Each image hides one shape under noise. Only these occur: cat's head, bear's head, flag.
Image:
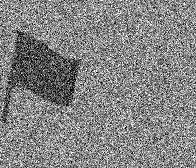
flag
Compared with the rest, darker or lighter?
darker
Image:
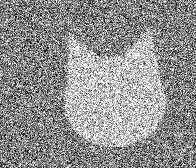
cat's head
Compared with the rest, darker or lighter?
lighter
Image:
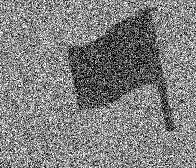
flag
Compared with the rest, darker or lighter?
darker
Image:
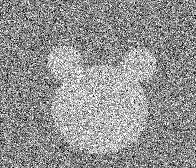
bear's head
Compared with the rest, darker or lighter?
lighter
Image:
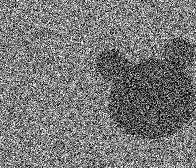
bear's head
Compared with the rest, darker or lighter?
darker
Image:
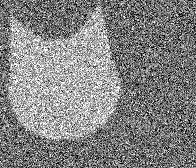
cat's head
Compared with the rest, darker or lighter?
lighter
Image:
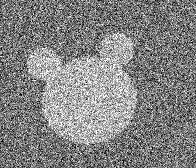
bear's head
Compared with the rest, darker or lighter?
lighter
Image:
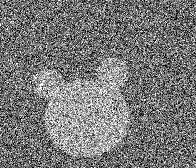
bear's head
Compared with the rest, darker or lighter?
lighter
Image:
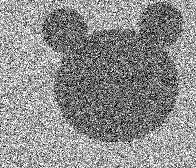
bear's head
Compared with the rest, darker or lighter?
darker
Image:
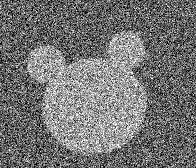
bear's head
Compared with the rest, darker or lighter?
lighter
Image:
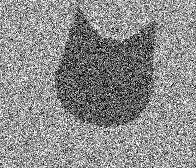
cat's head
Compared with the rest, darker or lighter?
darker
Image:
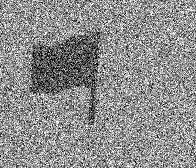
flag
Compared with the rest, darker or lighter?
darker
